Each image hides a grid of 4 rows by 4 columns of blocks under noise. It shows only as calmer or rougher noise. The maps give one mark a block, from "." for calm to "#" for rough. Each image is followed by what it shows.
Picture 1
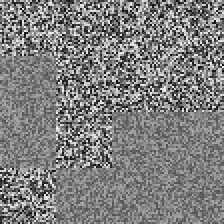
# # # #
. # # #
. # . .
# . . .
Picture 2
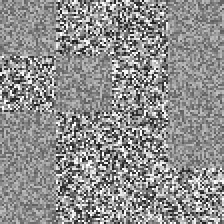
. # # .
# . # .
. # # .
. # # #
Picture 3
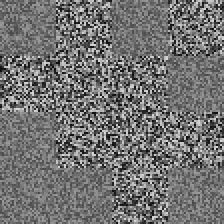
. # . #
# # # .
. # # #
. . # .
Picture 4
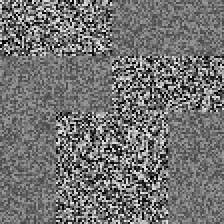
# # . .
. . # #
. # # .
. # # .
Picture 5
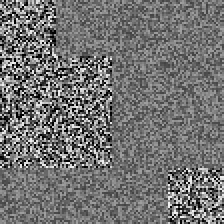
# . . .
# # . .
# # . .
. . . #
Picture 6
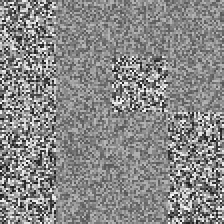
# . . .
# . # .
# . . #
# . . #
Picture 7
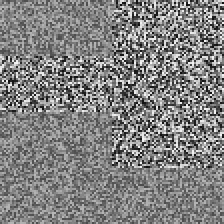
. . # #
# # # #
. . # #
. . . .
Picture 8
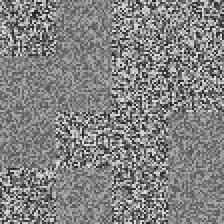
# . # #
. . # #
. # # .
# . # .
